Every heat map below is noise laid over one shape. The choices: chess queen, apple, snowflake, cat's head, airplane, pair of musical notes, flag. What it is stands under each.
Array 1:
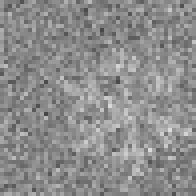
light snowflake
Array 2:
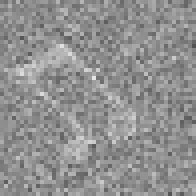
light pair of musical notes
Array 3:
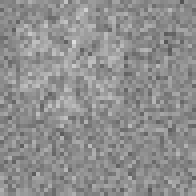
light snowflake
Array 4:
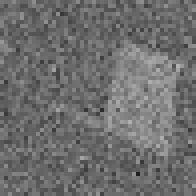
light flag
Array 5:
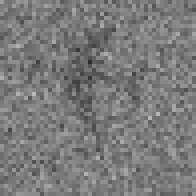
dark airplane
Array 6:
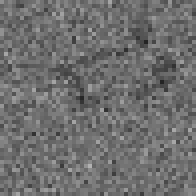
dark pair of musical notes
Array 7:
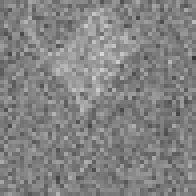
light flag
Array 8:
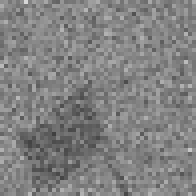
dark flag
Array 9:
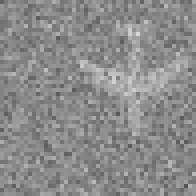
light airplane
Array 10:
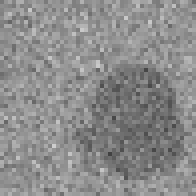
dark apple
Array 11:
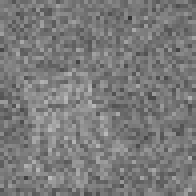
light chess queen
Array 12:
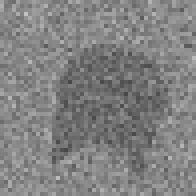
dark cat's head
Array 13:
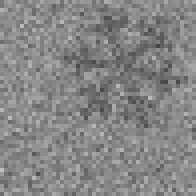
dark snowflake
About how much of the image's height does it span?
two thirds
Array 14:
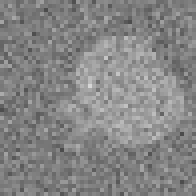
light apple
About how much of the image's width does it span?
two thirds
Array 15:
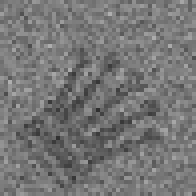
dark chess queen
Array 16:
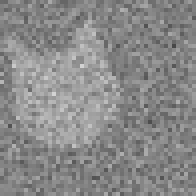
light cat's head
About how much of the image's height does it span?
two thirds
